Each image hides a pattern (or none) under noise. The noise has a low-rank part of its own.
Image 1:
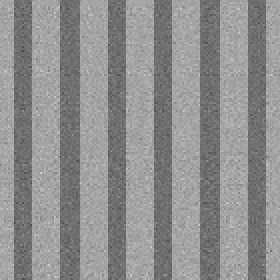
vertical stripes
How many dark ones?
6
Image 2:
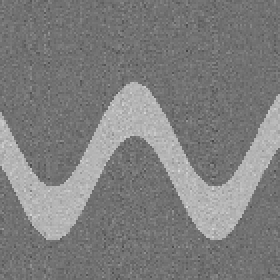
a wavy band
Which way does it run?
left to right
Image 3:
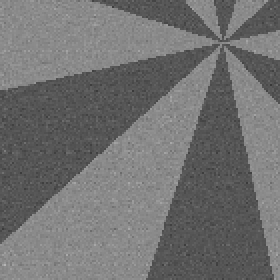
spokes from one point
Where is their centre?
top right
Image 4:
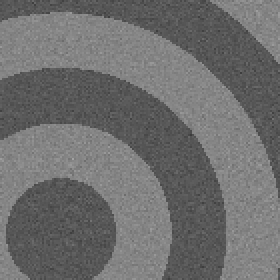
rings round one point
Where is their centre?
bottom left
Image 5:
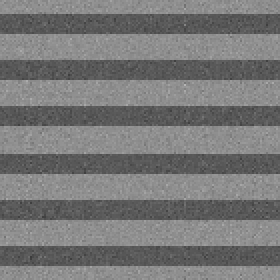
horizontal stripes
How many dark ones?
6
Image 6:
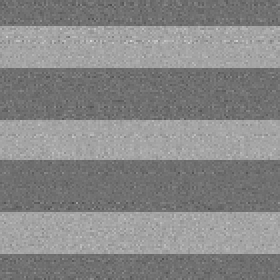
horizontal stripes
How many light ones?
3
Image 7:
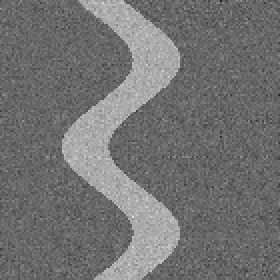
a wavy band
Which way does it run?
top to bottom
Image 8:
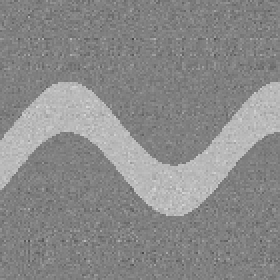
a wavy band
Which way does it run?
left to right
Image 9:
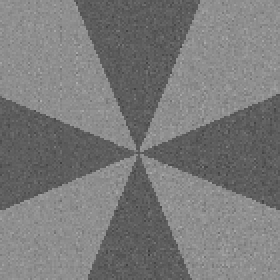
spokes from one point
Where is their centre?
centre
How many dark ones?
4
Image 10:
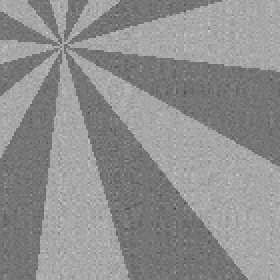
spokes from one point
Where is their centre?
top left
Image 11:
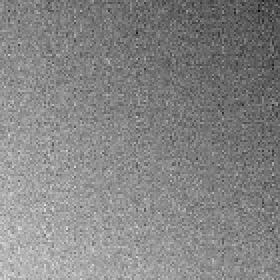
a smooth slope
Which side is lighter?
bottom left
